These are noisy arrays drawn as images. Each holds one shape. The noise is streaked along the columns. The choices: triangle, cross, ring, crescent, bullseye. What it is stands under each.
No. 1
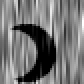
crescent
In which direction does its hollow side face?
left
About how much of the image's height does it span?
two thirds
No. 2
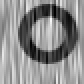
ring
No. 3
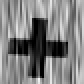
cross
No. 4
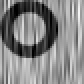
ring
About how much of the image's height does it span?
two thirds
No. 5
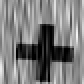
cross
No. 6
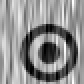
bullseye
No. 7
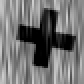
cross
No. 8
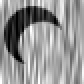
crescent
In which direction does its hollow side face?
down and right
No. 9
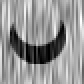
crescent
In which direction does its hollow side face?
up
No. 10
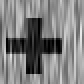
cross
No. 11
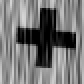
cross
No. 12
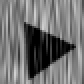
triangle
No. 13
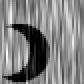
crescent
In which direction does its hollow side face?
left
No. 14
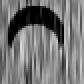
crescent
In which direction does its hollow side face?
down
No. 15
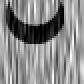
crescent
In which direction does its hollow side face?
up
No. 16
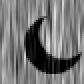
crescent
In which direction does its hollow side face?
up and right
